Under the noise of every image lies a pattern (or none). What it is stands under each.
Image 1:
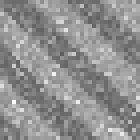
diagonal stripes
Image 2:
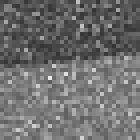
a sharp edge
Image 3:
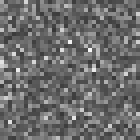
only noise
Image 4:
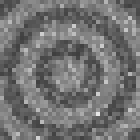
rings round one point
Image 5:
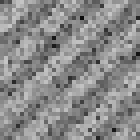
diagonal stripes
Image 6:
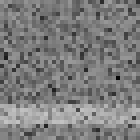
one horizontal stripe
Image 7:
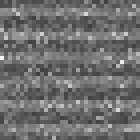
horizontal stripes
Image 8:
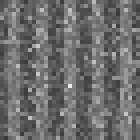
vertical stripes
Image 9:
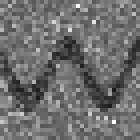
a wavy band
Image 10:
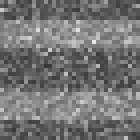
horizontal stripes
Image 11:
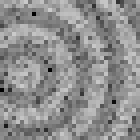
rings round one point
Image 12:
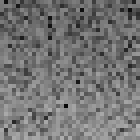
a smooth slope
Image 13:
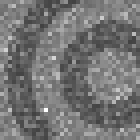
rings round one point
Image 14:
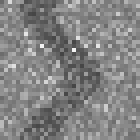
a wavy band
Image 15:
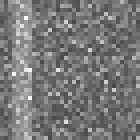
one vertical stripe
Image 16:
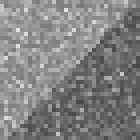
a sharp edge
